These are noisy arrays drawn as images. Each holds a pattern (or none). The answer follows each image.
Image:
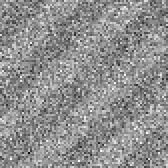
diagonal stripes
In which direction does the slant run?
bottom left to top right
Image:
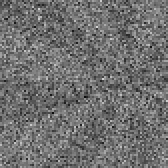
spokes from one point
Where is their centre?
middle right
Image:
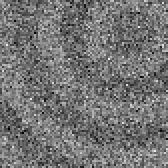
rings round one point
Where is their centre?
top right
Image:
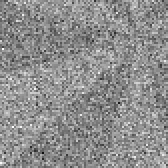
spokes from one point
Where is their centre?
top right
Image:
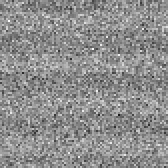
horizontal stripes
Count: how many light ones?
4
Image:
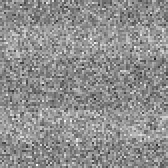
horizontal stripes
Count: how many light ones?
2
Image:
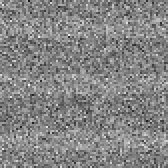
horizontal stripes
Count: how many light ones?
3
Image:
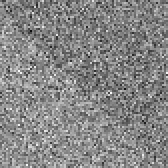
a sharp edge
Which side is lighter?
bottom left
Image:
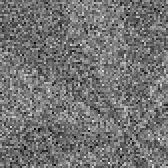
spokes from one point
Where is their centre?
bottom right
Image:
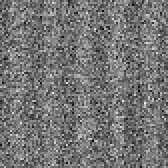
vertical stripes
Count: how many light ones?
5
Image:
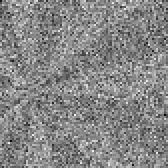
spokes from one point
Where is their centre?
middle left
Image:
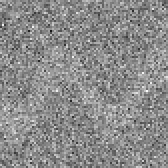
a wavy band
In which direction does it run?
left to right
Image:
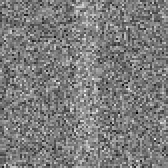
one vertical stripe
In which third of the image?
middle
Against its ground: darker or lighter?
lighter
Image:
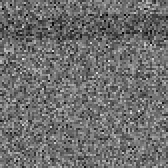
one horizontal stripe
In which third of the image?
top
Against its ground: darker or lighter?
darker
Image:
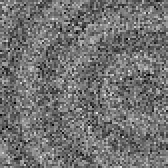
rings round one point
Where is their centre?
middle right
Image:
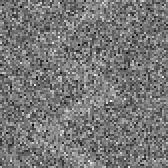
a wavy band
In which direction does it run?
top to bottom
